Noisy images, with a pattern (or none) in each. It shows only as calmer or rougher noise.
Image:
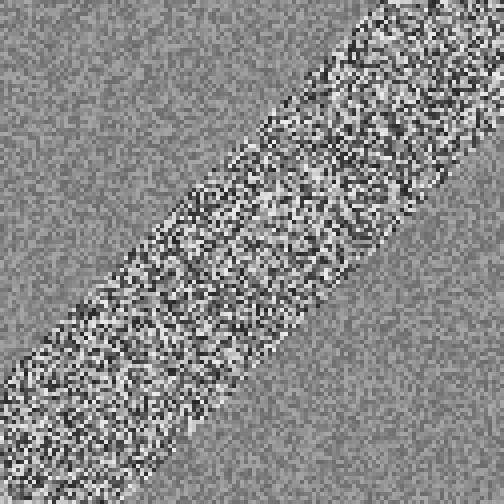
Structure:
a diagonal band
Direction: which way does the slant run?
bottom left to top right
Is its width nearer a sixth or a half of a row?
a half
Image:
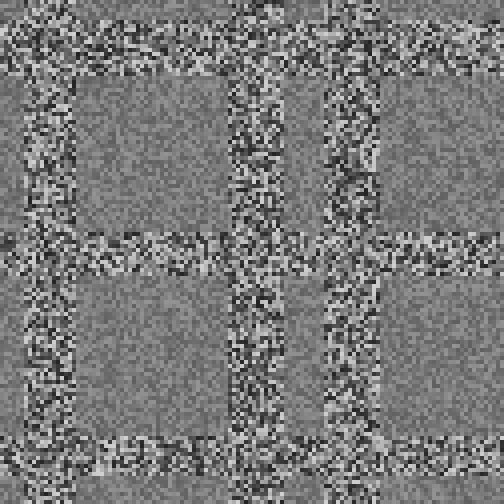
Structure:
bands of rows crossing bands of columns
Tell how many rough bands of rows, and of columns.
3 and 3
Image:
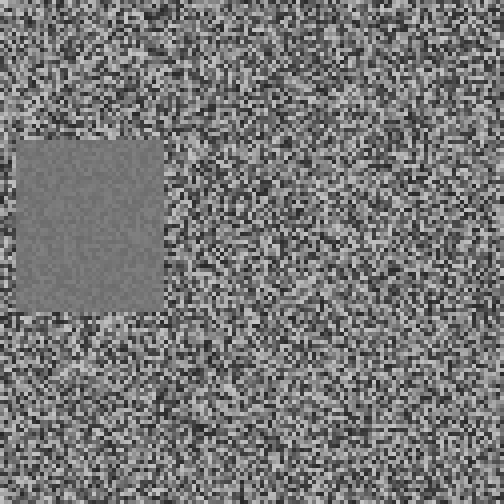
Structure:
one block
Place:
middle left
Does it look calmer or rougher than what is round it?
calmer
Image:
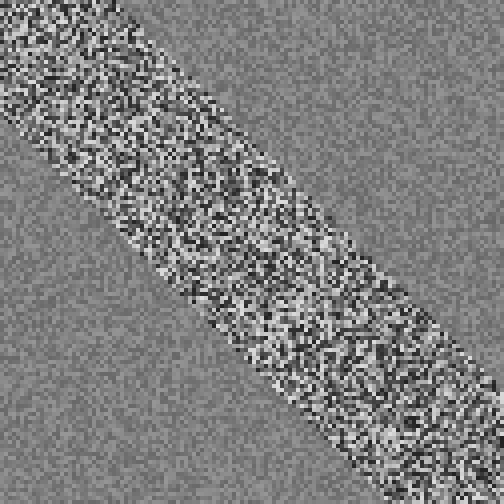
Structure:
a diagonal band
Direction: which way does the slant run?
top left to bottom right
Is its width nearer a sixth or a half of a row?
a half
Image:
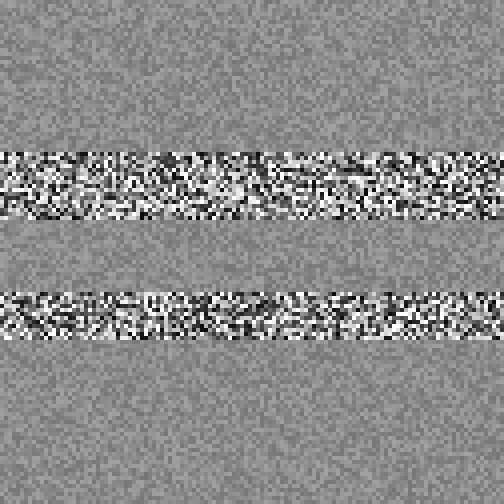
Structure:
bands of rows
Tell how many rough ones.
2
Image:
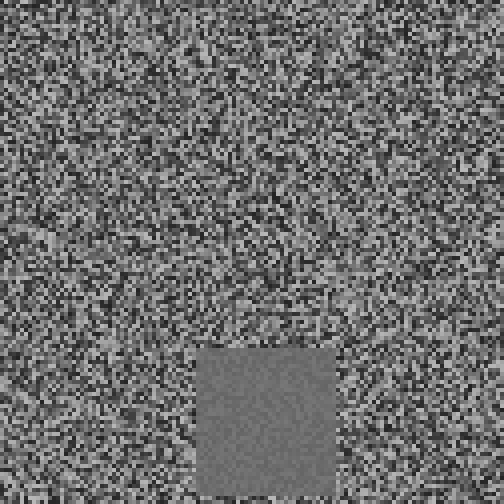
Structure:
one block
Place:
bottom middle
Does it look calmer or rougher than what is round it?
calmer
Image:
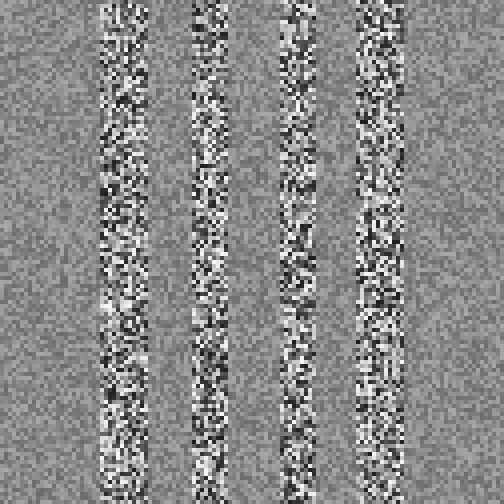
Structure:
bands of columns
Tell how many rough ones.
4
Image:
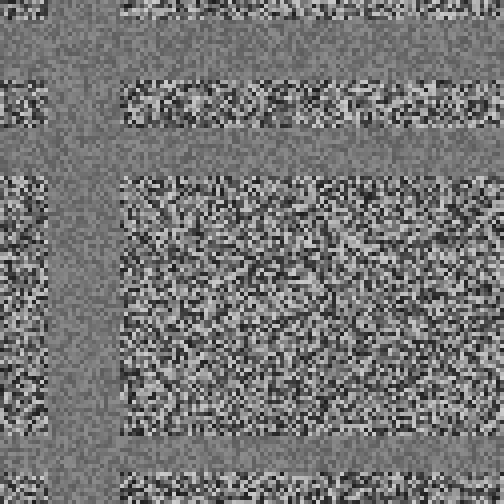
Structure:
bands of rows crossing bands of columns
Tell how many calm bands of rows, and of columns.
3 and 1
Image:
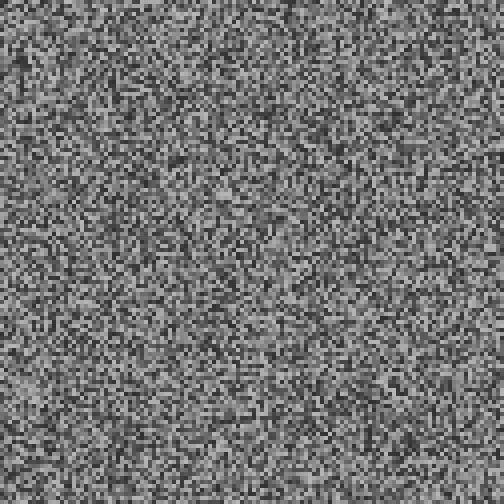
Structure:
only noise
